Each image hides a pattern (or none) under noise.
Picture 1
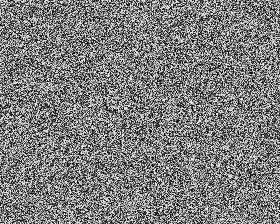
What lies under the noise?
only noise
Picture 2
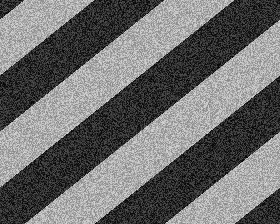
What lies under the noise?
diagonal stripes
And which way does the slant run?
bottom left to top right
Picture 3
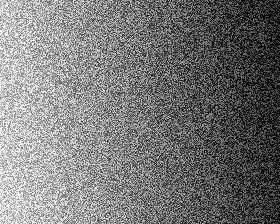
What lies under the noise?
a smooth slope
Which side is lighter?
left
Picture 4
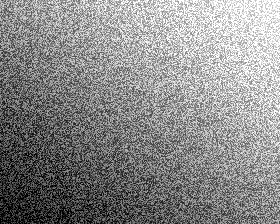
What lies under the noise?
a smooth slope
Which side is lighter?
top right
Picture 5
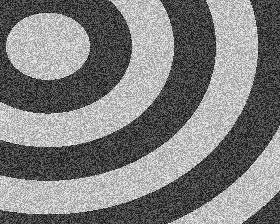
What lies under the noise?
rings round one point
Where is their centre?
top left
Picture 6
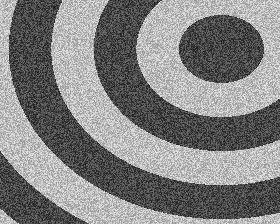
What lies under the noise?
rings round one point
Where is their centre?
top right
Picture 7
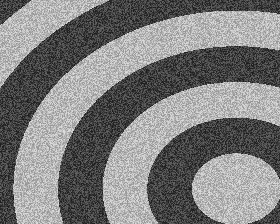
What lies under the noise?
rings round one point
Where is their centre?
bottom right
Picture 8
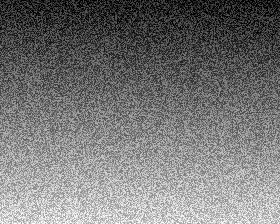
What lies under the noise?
a smooth slope
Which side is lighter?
bottom
